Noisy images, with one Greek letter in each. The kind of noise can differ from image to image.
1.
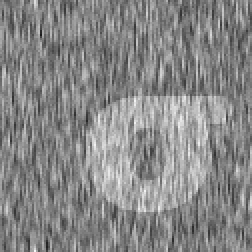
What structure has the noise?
streaked along the columns
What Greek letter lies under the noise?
sigma
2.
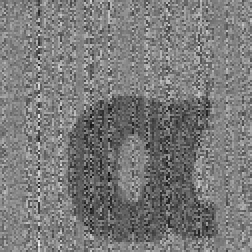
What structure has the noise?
columns of uneven size
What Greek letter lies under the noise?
alpha
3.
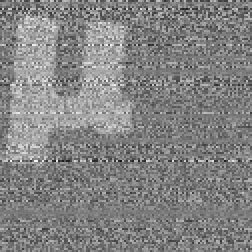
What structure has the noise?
rows of uneven size
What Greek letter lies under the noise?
mu
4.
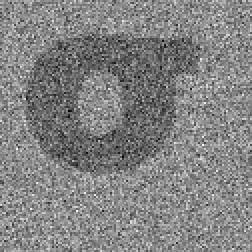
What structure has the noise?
independent entries
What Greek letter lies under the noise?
sigma
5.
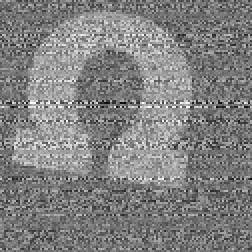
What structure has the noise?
rows of uneven size
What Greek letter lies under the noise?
omega
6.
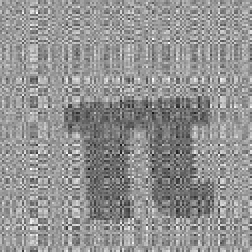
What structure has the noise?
low rank plus noise
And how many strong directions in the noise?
one
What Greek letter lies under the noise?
pi
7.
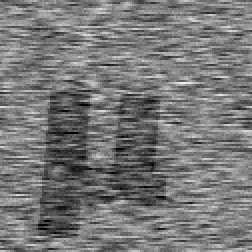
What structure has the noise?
streaked along the rows
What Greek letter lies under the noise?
mu
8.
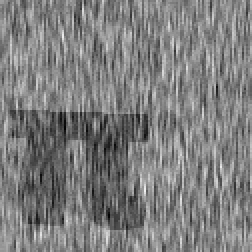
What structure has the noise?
streaked along the columns
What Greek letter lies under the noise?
pi
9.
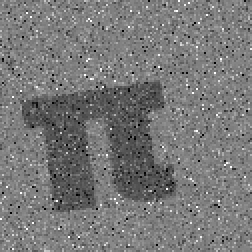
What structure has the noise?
heavy tails
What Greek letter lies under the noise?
pi
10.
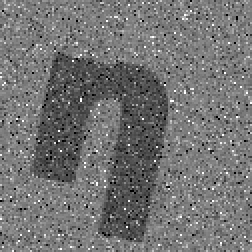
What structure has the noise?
heavy tails
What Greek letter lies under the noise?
eta
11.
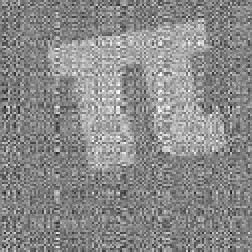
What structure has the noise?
low rank plus noise
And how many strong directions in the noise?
two
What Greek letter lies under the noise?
pi
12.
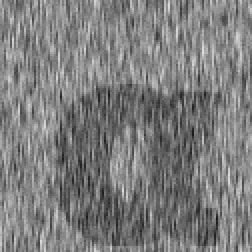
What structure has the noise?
streaked along the columns
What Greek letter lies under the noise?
alpha
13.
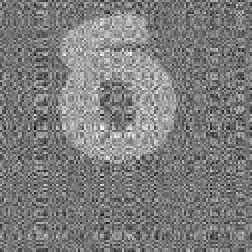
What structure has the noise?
low rank plus noise
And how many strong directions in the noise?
two
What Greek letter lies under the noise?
delta
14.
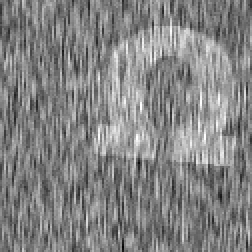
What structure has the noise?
streaked along the columns
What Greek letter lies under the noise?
omega
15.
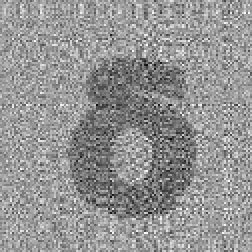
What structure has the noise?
low rank plus noise
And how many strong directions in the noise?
three or four
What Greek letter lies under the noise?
delta
